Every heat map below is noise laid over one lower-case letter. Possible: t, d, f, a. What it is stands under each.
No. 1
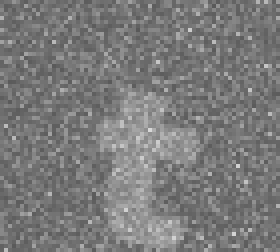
light t
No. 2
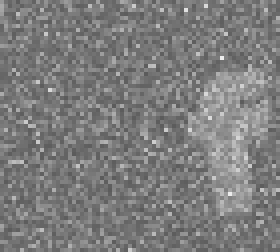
light f
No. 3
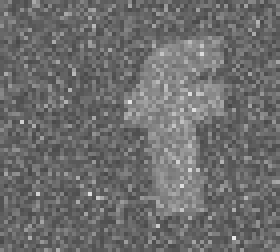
light f
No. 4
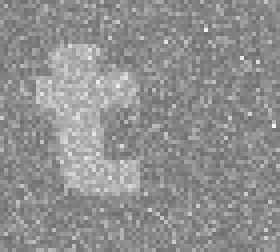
light t
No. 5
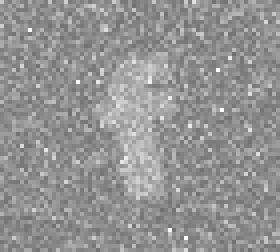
light f
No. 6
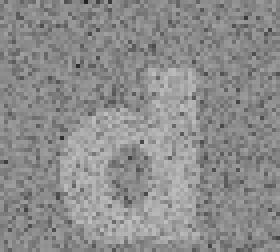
light d
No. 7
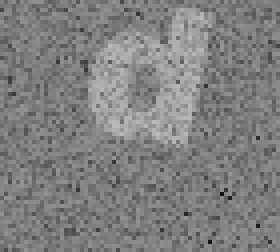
light d
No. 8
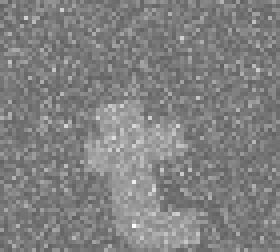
light t
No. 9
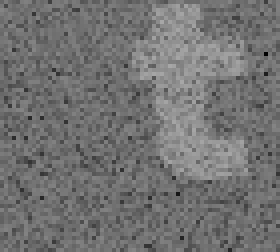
light t
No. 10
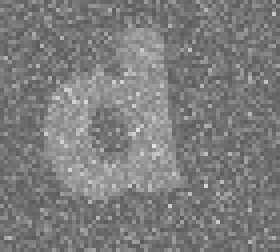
light d
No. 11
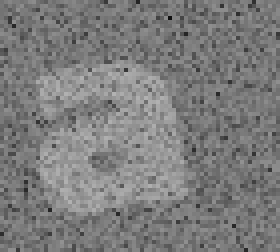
light a
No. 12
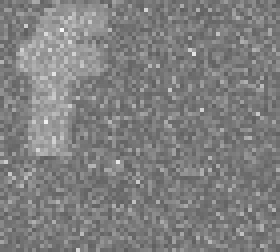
light f
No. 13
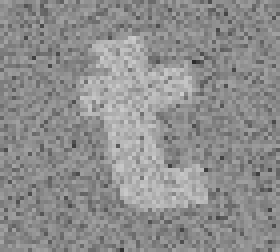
light t
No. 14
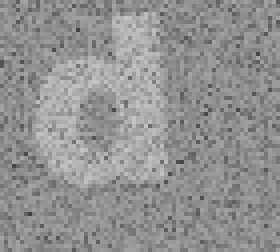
light d
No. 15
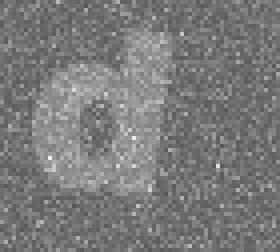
light d
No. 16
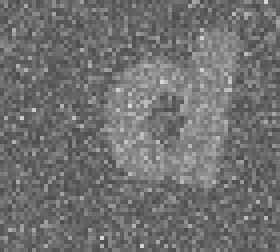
light d
